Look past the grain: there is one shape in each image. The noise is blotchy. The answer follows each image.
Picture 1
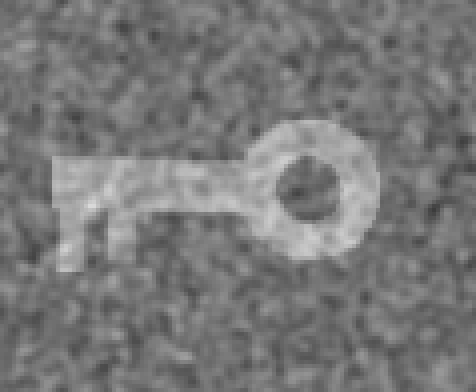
key
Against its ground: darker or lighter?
lighter
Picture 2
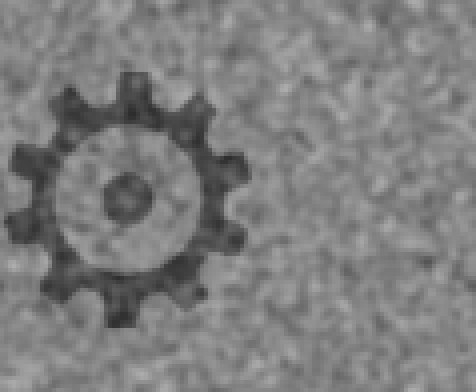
gear
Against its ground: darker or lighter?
darker
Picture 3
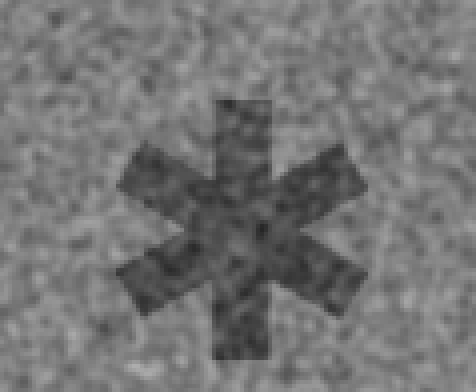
asterisk
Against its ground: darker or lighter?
darker
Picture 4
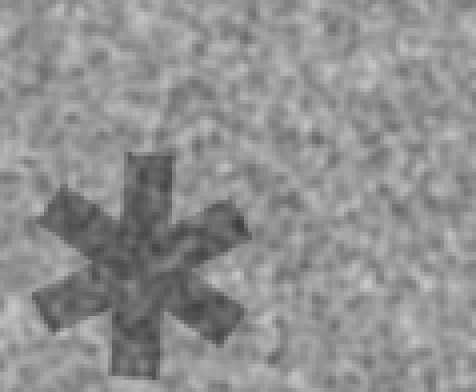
asterisk
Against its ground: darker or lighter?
darker
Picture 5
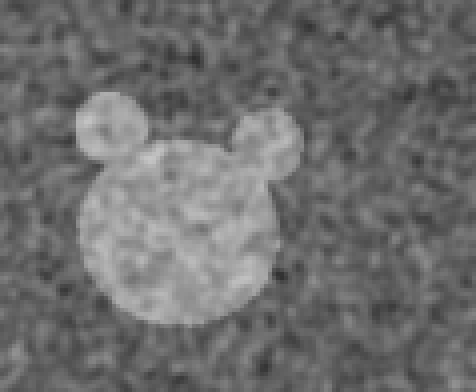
bear's head
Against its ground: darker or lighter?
lighter
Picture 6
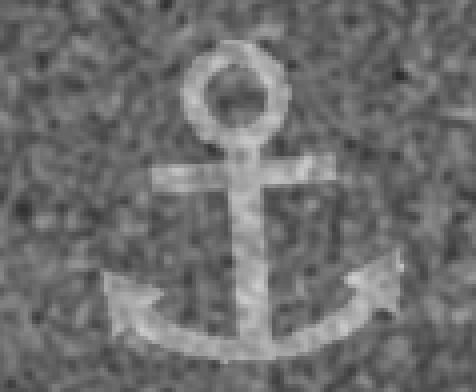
anchor
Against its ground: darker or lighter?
lighter
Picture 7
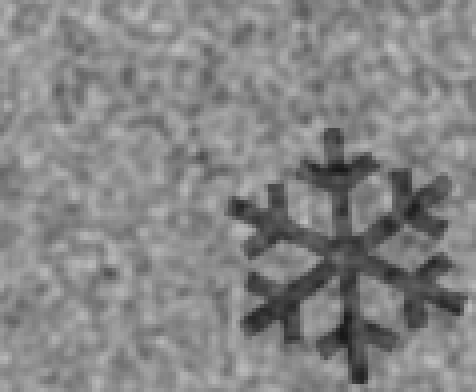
snowflake
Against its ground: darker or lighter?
darker
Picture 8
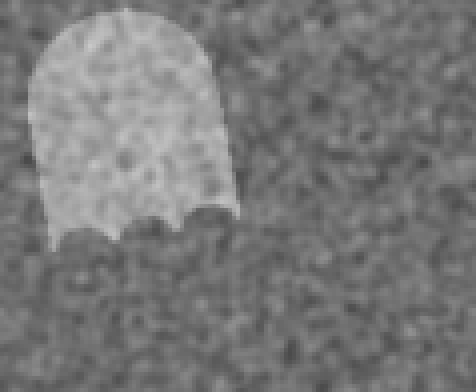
ghost
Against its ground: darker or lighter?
lighter
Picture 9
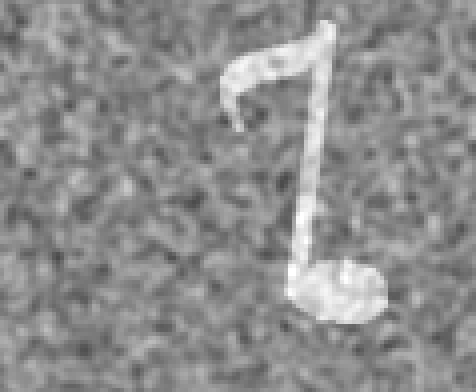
musical note
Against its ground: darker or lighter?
lighter
